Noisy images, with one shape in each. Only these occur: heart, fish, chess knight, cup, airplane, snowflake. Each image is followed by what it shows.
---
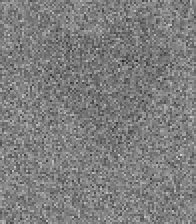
dark heart
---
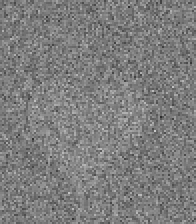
light heart
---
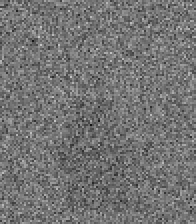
dark chess knight
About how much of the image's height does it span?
half
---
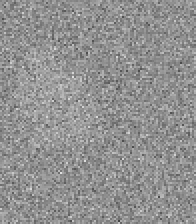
light chess knight
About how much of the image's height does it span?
half
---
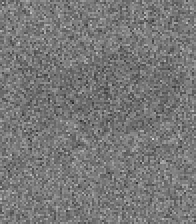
dark fish
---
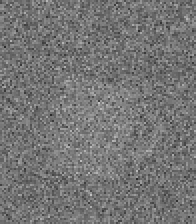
light cup
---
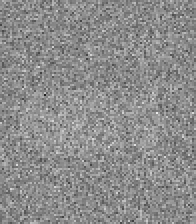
light fish
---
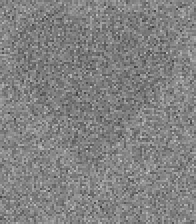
dark heart
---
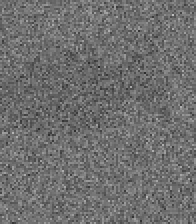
dark fish
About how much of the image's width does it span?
nearly all
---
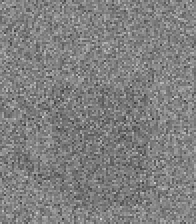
dark cup
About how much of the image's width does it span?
two thirds
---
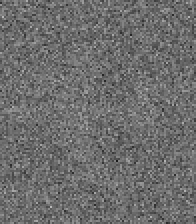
light airplane
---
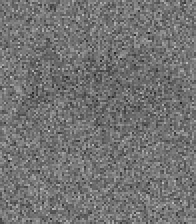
dark fish
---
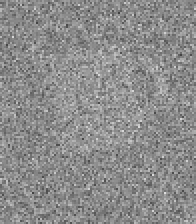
light cup
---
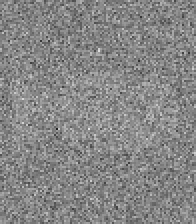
light fish
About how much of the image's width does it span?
nearly all
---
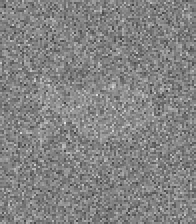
light fish
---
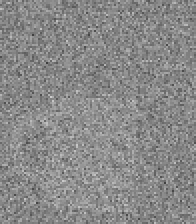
light cup
